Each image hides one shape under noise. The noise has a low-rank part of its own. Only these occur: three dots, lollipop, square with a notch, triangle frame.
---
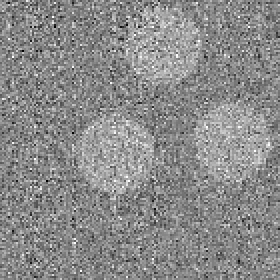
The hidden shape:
three dots
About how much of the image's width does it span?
two thirds
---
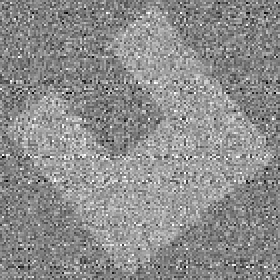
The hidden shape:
square with a notch
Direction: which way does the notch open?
up and left
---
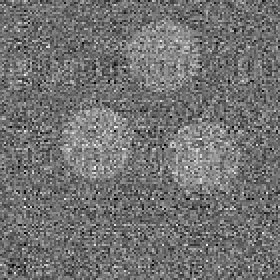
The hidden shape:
three dots
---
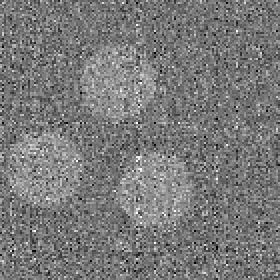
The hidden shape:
three dots
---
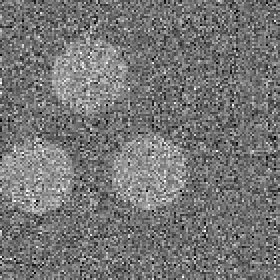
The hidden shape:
three dots
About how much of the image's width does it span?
two thirds
